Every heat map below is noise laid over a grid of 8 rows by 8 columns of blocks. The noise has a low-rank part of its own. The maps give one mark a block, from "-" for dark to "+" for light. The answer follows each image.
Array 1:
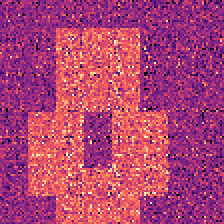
--------
--+++---
--+++---
--+++---
-++-++--
-++-++--
-+++++--
--+++---
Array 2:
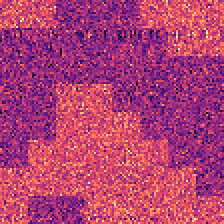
++---+++
------++
--------
--++----
--+++---
-+++++--
+++++++-
+--+++++
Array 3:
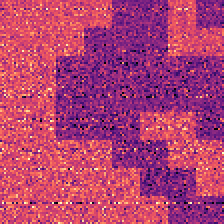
++++--+-
+++---++
++------
++------
++---++-
++++--++
+++++--+
++++++--
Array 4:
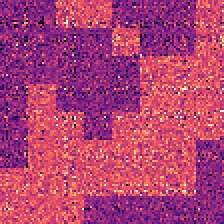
--++---+
----+--+
-----+++
-+---+++
-++-++++
-++++++-
+++++++-
+++-----
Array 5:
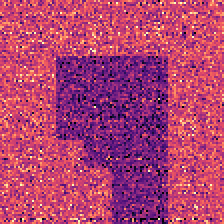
++++++++
++++++++
++----++
++----++
++----++
+++---++
++++--++
++++--++
